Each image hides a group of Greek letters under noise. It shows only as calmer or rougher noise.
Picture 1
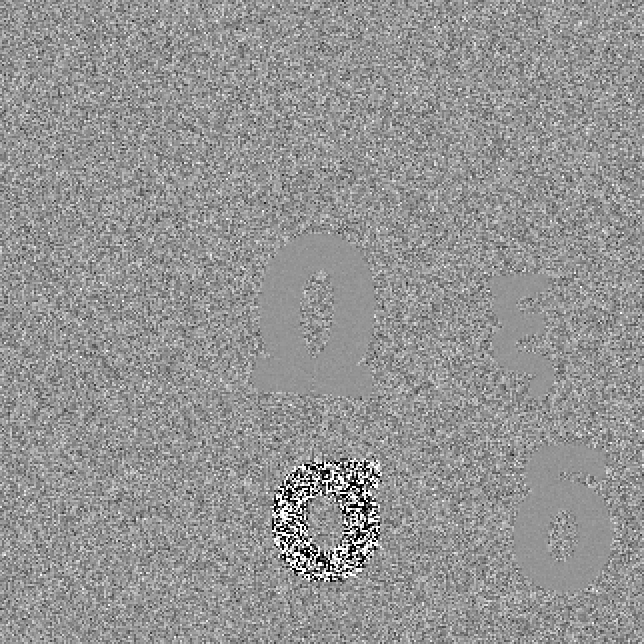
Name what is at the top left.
nothing
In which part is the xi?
middle right
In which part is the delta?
bottom right
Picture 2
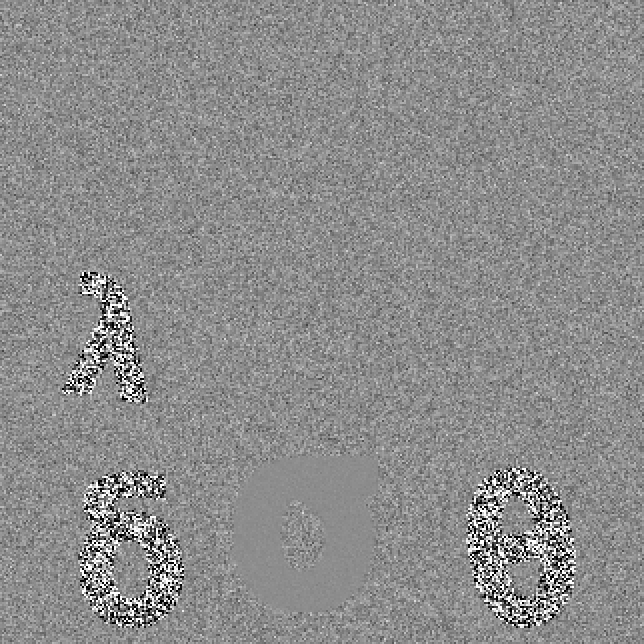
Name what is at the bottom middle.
sigma
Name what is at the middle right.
nothing
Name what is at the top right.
nothing
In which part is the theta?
bottom right
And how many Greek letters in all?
4
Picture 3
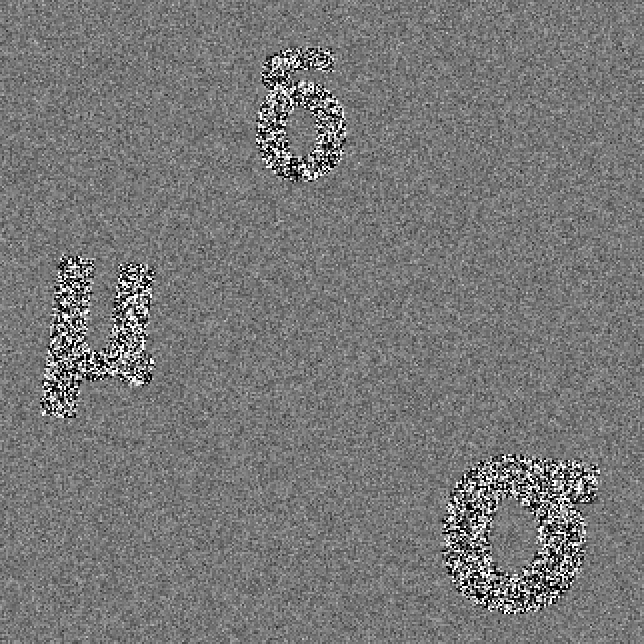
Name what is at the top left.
nothing
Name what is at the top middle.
delta
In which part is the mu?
middle left
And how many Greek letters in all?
3
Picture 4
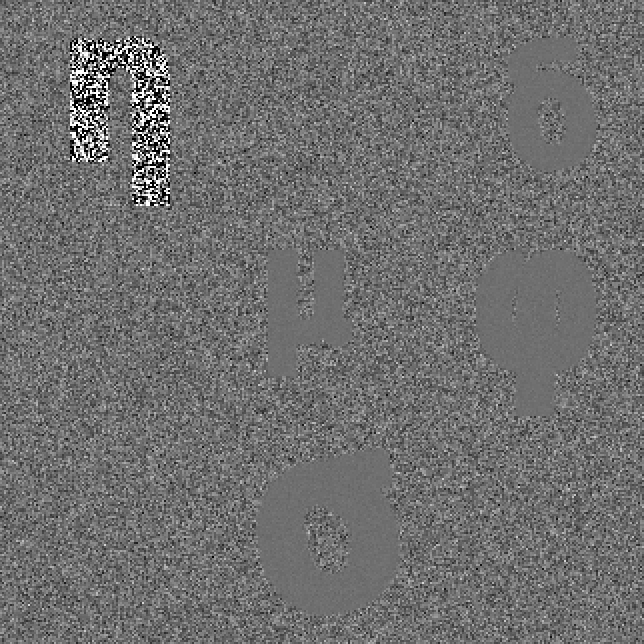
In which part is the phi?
middle right
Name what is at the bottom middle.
sigma
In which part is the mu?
centre
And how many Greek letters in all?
5
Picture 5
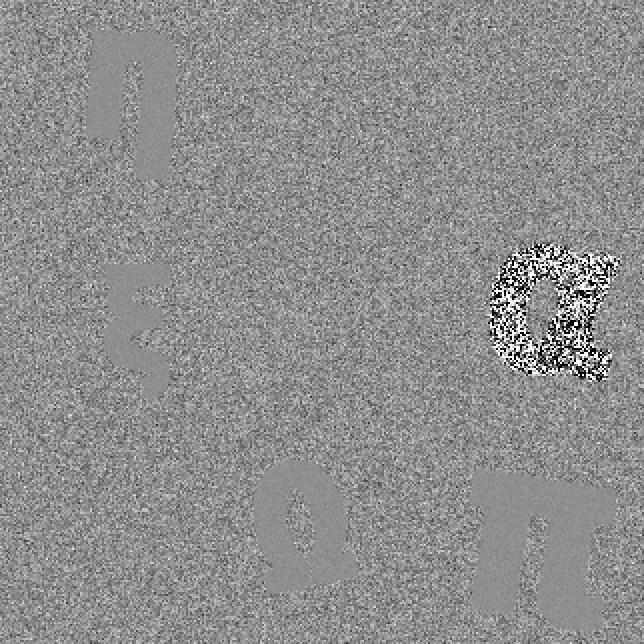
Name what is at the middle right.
alpha
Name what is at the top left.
eta
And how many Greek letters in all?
5
